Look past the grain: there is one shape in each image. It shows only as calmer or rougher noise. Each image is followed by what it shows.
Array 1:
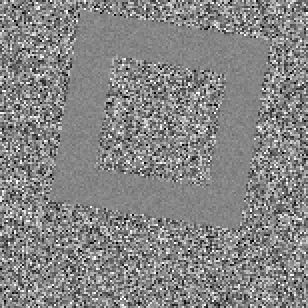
calm square frame
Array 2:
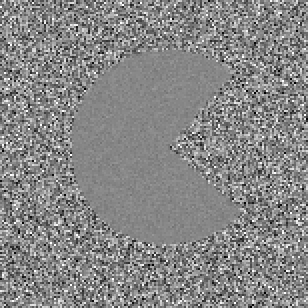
calm disc with a wedge cut out
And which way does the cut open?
right
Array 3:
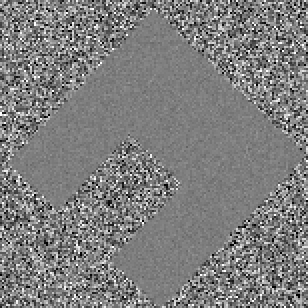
calm square with a notch
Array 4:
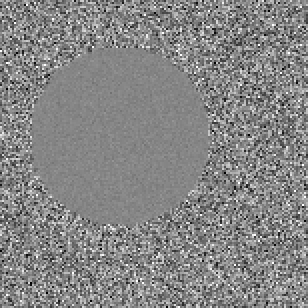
calm disc
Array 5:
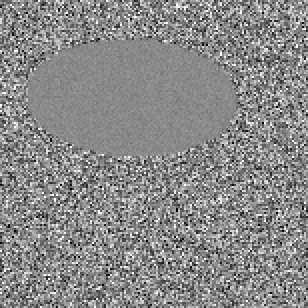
calm ellipse
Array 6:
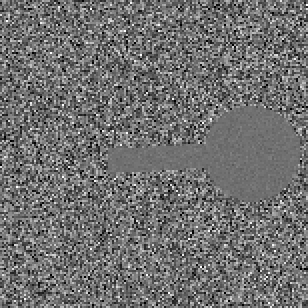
calm lollipop
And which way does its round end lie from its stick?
right
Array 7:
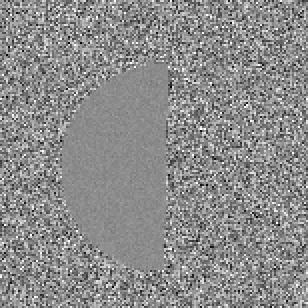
calm half disc
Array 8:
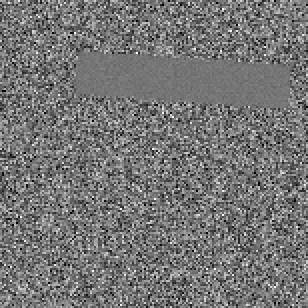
calm bar
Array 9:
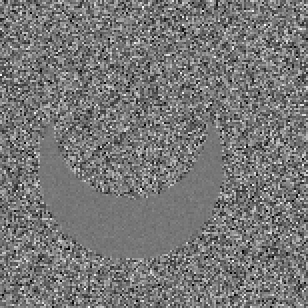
calm crescent
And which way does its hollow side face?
up
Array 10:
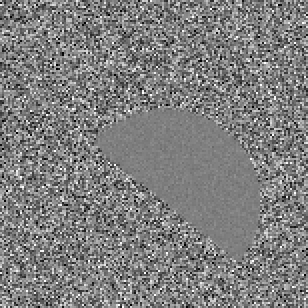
calm half disc
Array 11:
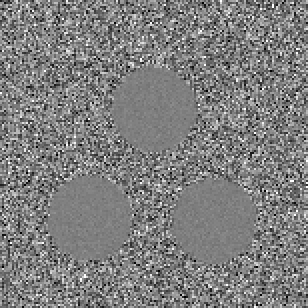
calm three dots
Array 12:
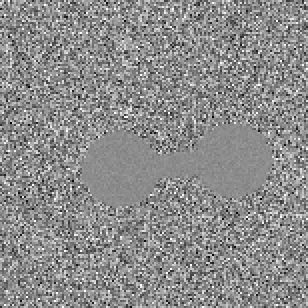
calm dumbbell
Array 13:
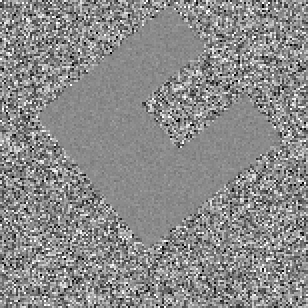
calm square with a notch
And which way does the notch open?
up and right
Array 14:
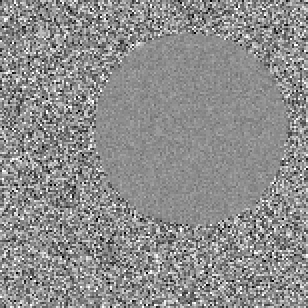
calm disc
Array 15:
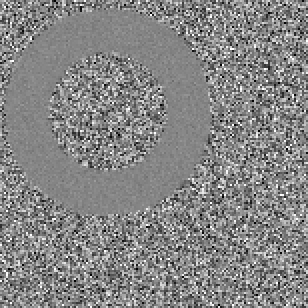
calm ring
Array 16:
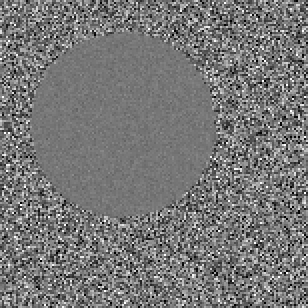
calm disc
